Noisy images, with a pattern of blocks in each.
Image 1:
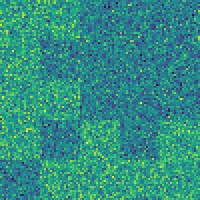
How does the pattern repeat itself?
mirrored about the diagonal from the bottom left
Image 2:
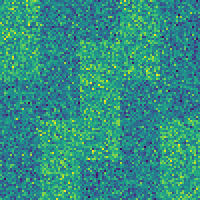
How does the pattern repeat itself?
the same after a half turn
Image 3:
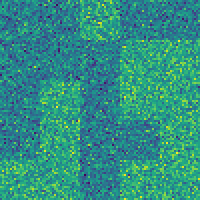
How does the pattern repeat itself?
no symmetry
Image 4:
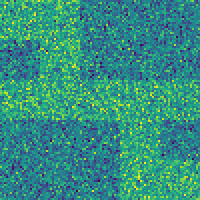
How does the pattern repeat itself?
the same after a half turn
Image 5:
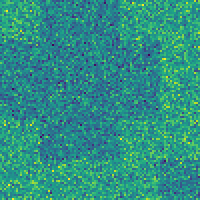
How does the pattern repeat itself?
mirrored about the diagonal from the top left
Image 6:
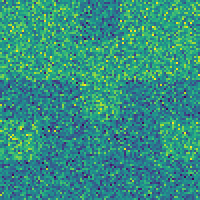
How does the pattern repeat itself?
left and right mirror each other
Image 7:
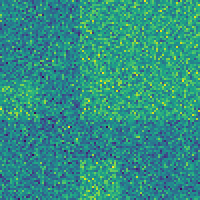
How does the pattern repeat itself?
mirrored about the diagonal from the bottom left
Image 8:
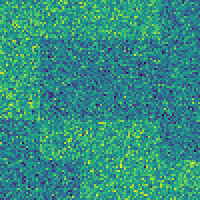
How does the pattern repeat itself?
no symmetry
